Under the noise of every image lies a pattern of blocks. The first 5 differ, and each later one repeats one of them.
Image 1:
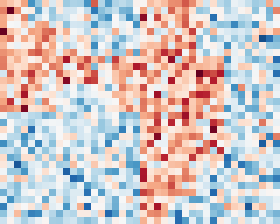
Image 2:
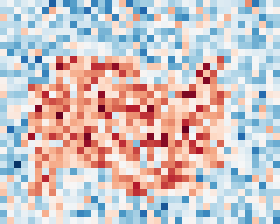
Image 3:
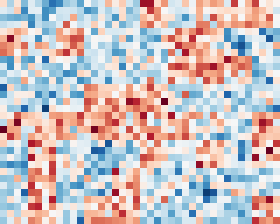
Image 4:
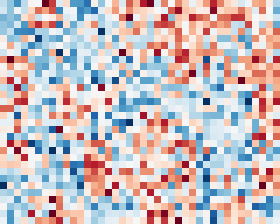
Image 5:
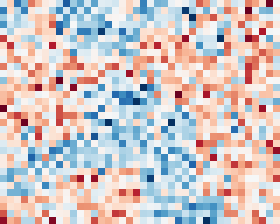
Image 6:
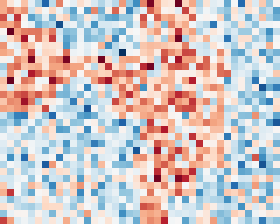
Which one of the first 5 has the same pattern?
1
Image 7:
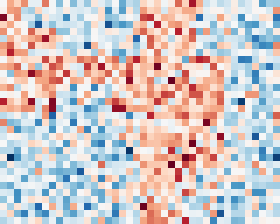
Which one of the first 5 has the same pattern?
1
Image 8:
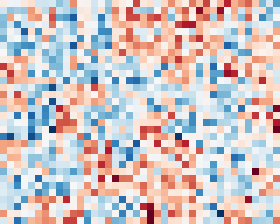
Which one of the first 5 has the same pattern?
4
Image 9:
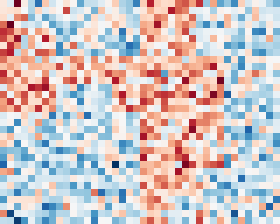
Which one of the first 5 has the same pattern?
1
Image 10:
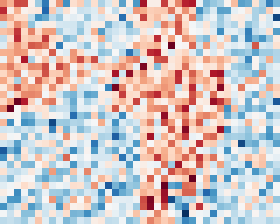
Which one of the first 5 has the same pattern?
1
